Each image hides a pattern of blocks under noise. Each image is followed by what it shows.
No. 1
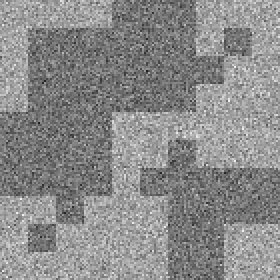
mirrored about the diagonal from the top left
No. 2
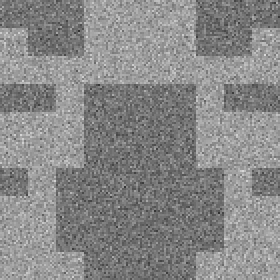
left and right mirror each other
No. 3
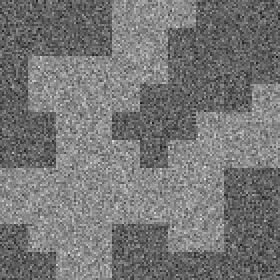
mirrored about the diagonal from the bottom left
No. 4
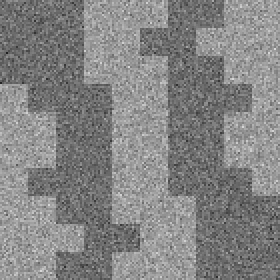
the same after a half turn
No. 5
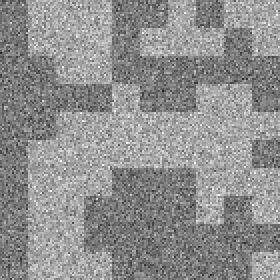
no symmetry
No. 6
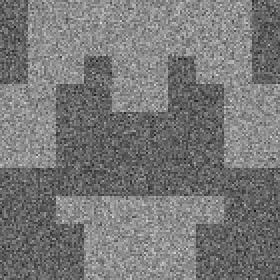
left and right mirror each other
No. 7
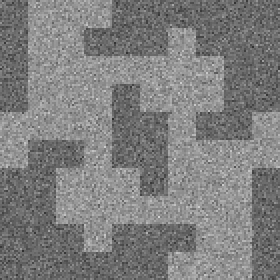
the same after a half turn
